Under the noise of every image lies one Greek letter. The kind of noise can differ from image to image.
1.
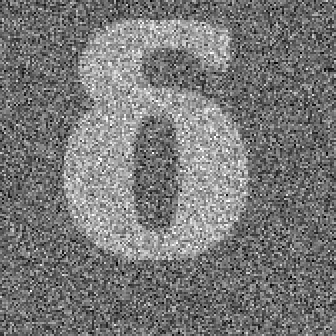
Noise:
independent entries
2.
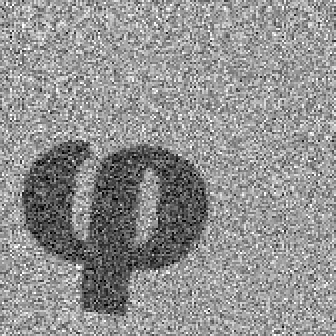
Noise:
low rank plus noise
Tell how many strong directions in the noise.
one
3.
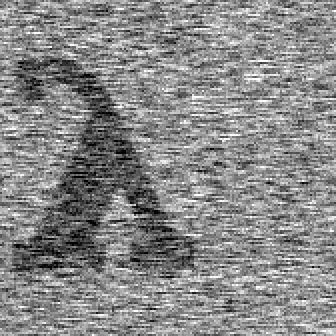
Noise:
streaked along the rows
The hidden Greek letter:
lambda
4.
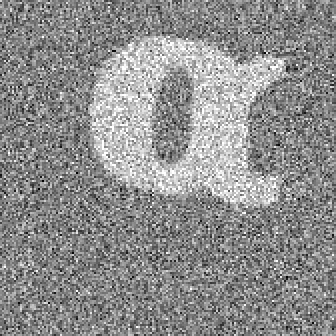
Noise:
low rank plus noise
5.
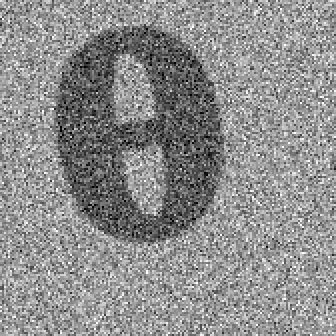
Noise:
independent entries
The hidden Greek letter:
theta
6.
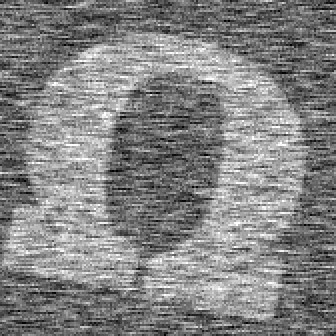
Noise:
streaked along the rows
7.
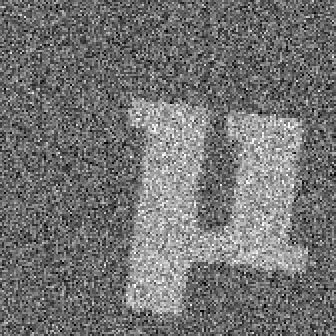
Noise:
independent entries
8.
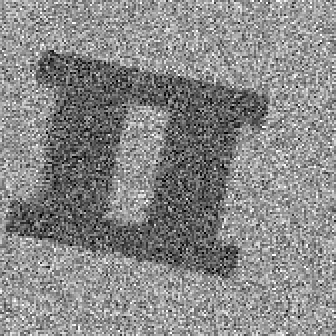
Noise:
low rank plus noise
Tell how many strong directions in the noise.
three or four
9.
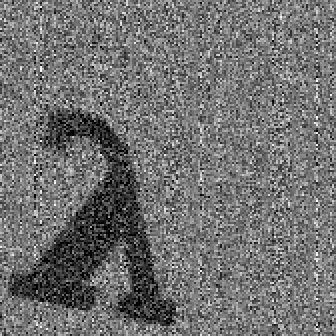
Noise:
columns of uneven size
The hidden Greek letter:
lambda
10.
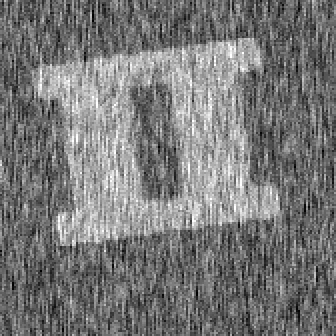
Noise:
streaked along the columns
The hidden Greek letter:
pi
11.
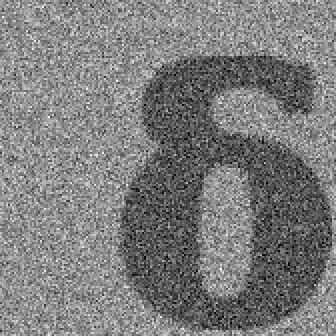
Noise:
independent entries
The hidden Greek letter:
delta
